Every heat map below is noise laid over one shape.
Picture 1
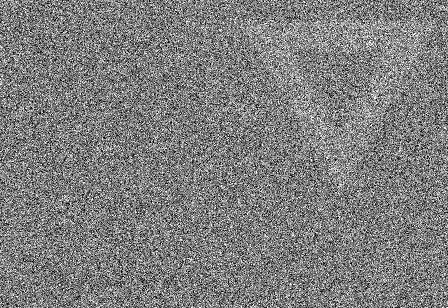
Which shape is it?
triangle frame
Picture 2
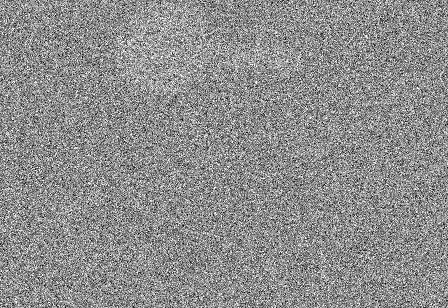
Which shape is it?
lollipop
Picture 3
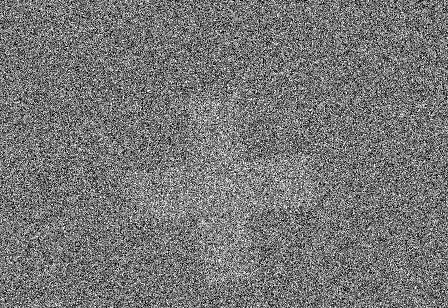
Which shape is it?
cross
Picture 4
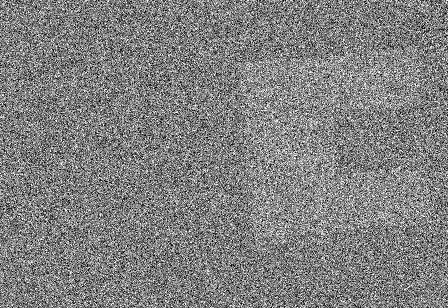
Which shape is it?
square with a notch
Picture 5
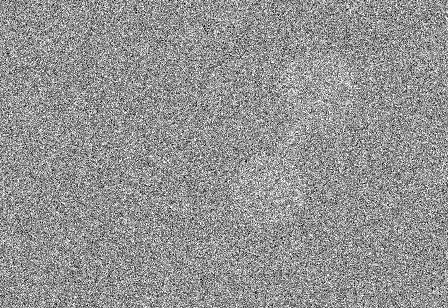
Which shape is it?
dumbbell
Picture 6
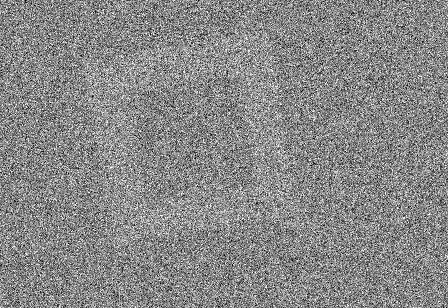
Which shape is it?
square frame
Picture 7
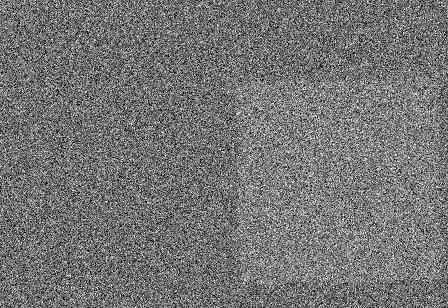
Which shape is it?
square
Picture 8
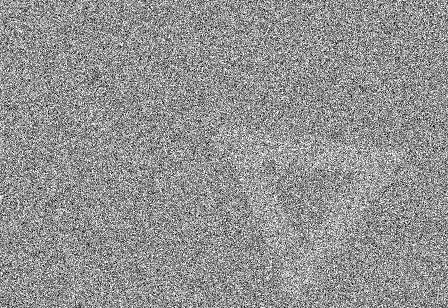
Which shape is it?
triangle frame
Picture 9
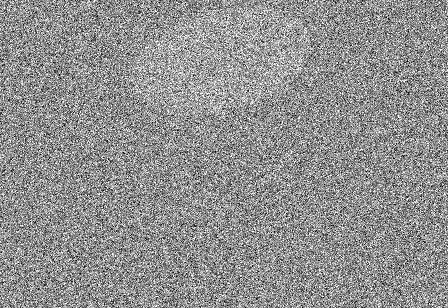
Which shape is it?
ellipse
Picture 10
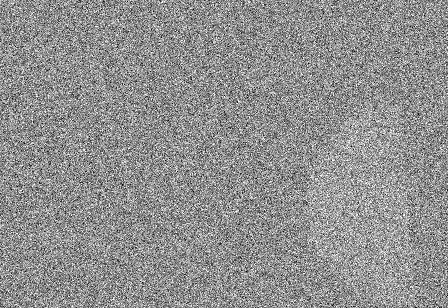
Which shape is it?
half disc
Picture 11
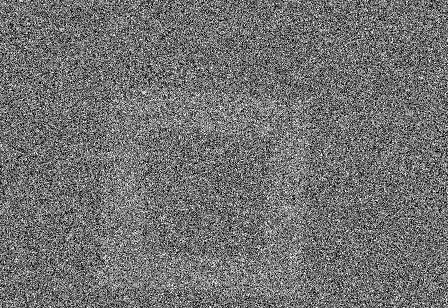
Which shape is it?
square frame
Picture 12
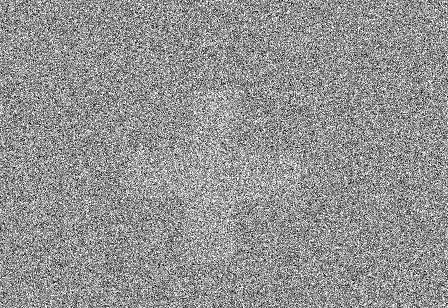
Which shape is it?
cross
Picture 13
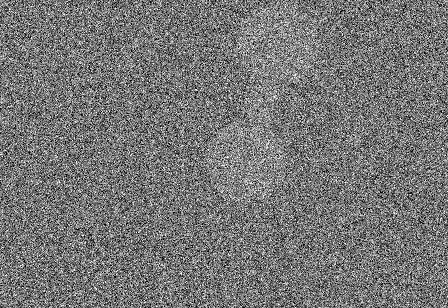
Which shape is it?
dumbbell
